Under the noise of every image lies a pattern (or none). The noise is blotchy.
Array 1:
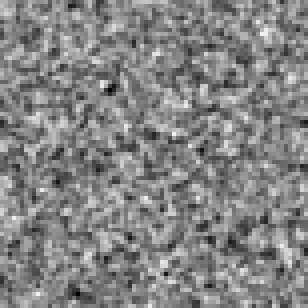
only noise
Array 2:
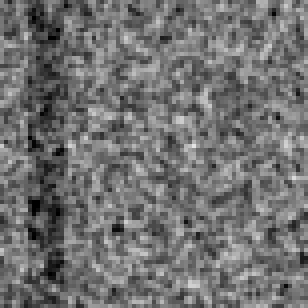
one vertical stripe
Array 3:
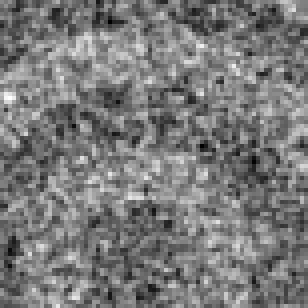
rings round one point
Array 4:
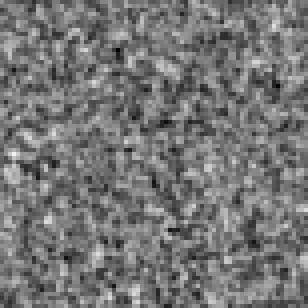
only noise
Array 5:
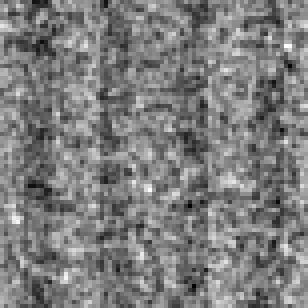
vertical stripes
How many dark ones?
4
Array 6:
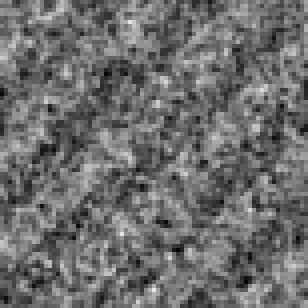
diagonal stripes
